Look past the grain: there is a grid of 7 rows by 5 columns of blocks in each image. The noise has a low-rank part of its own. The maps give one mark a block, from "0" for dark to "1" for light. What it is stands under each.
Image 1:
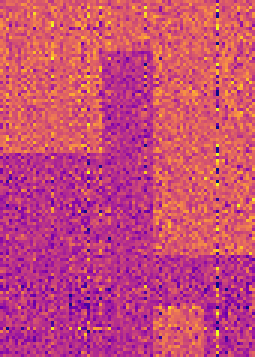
1 1 1 1 1
1 1 0 1 1
1 1 0 1 1
0 0 0 1 1
0 0 0 1 1
0 0 0 0 0
0 0 0 1 0
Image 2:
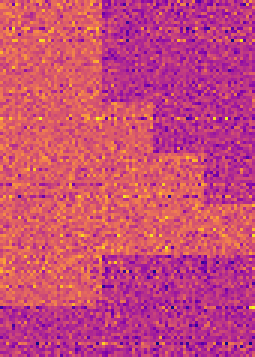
1 1 0 0 0
1 1 0 0 0
1 1 1 0 0
1 1 1 1 0
1 1 1 1 1
1 1 0 0 0
0 0 0 0 0
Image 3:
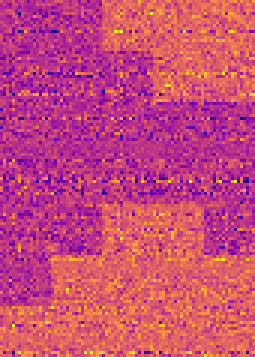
0 0 1 1 1
0 0 0 1 1
0 0 0 0 0
0 0 0 0 0
0 0 1 1 0
0 1 1 1 1
1 1 1 1 1
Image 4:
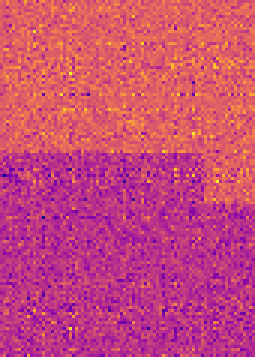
1 1 1 1 1
1 1 1 1 1
1 1 1 1 1
0 0 0 0 1
0 0 0 0 0
0 0 0 0 0
0 0 0 0 0
